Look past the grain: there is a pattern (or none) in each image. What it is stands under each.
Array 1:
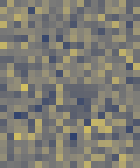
only noise
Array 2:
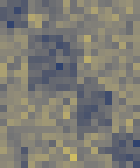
blocks along the diagonal
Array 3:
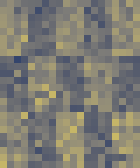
a checkerboard
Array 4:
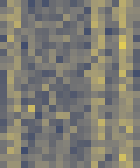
bands of columns
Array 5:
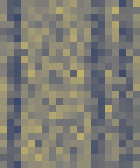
bands of columns
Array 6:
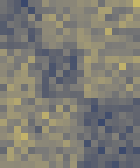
blocks along the diagonal
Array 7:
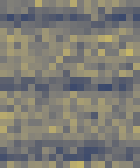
bands of rows
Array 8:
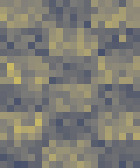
a checkerboard
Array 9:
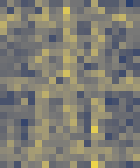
bands of rows crossing bands of columns
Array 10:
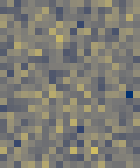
only noise
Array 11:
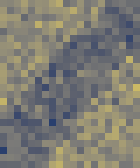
a diagonal band
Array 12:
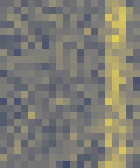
one band of columns
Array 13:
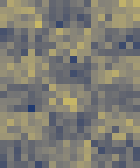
a checkerboard
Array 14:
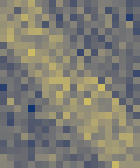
a diagonal band
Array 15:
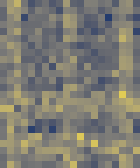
bands of rows crossing bands of columns
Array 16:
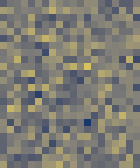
only noise
